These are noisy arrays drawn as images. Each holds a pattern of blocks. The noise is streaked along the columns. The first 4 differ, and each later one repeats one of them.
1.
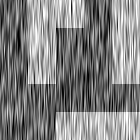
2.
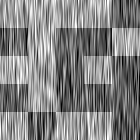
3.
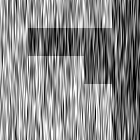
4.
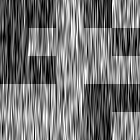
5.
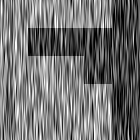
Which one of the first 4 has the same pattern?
3
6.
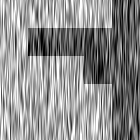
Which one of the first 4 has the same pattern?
3
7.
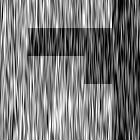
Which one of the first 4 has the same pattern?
3
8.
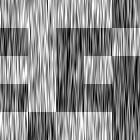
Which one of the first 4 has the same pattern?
2
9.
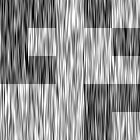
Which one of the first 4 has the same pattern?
4
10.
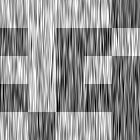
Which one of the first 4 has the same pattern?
2
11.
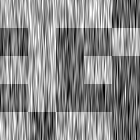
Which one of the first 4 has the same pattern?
2
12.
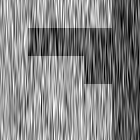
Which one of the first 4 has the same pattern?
3
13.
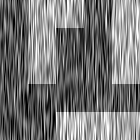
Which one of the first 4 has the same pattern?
1
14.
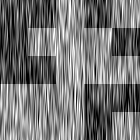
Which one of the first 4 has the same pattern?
4
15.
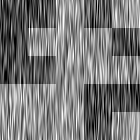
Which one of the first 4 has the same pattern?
4
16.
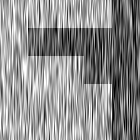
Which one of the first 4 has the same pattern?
3
